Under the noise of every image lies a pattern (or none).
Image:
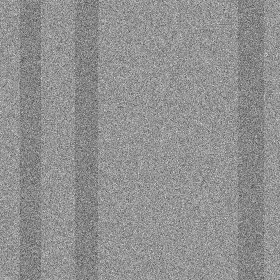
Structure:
bands of columns
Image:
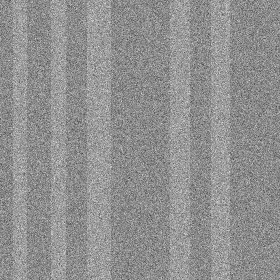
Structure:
bands of columns
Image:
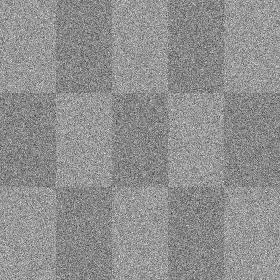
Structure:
a checkerboard
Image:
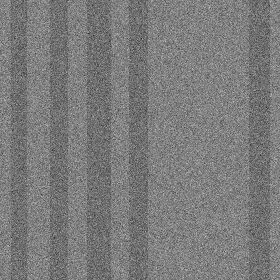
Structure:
bands of columns
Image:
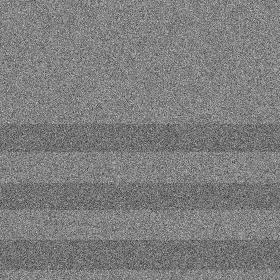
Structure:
bands of rows
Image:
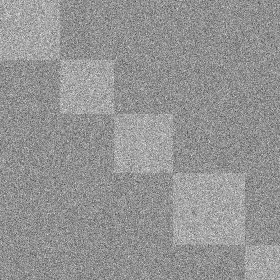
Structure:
blocks along the diagonal
